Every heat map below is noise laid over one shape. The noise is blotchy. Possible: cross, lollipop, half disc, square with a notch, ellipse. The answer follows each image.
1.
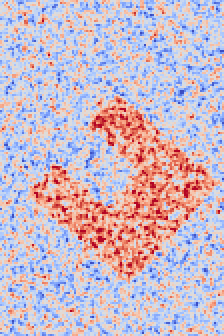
square with a notch
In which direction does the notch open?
up and left
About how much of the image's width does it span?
nearly all
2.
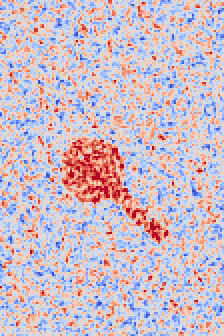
lollipop
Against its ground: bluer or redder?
redder
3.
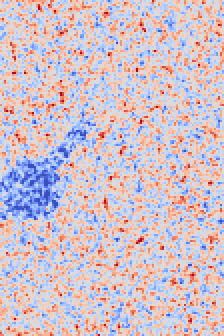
lollipop
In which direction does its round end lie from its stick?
down and left
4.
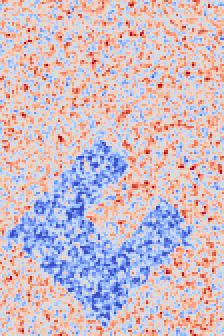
square with a notch
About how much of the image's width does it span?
nearly all
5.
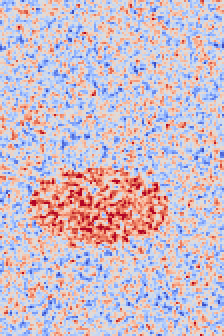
ellipse
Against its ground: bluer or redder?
redder
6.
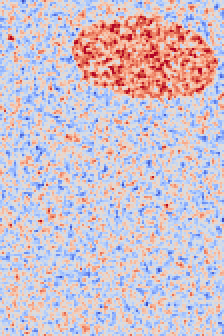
ellipse
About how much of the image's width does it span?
two thirds
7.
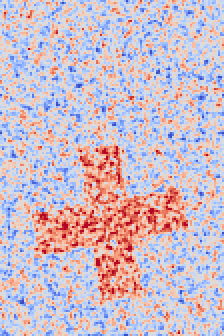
cross
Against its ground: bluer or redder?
redder
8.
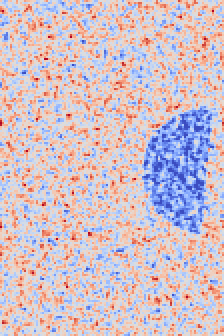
half disc
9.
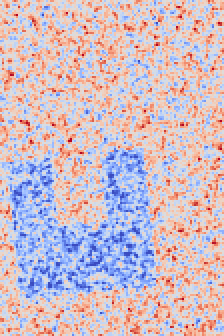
square with a notch
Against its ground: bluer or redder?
bluer
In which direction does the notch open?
up
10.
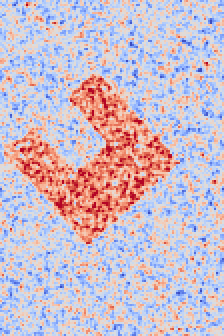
square with a notch
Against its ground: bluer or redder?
redder
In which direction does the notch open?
up and left
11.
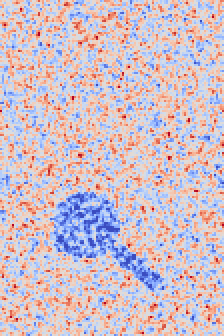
lollipop
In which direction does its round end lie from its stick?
up and left
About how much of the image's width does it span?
half
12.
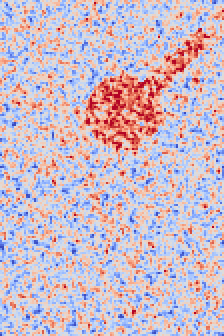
lollipop
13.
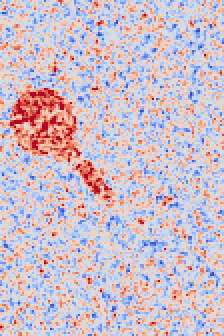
lollipop
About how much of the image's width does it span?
half
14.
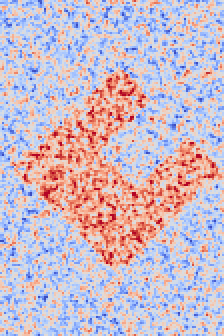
square with a notch
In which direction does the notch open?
up and right
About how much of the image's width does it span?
nearly all
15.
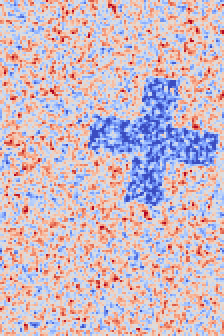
cross
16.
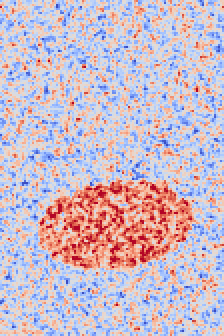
ellipse
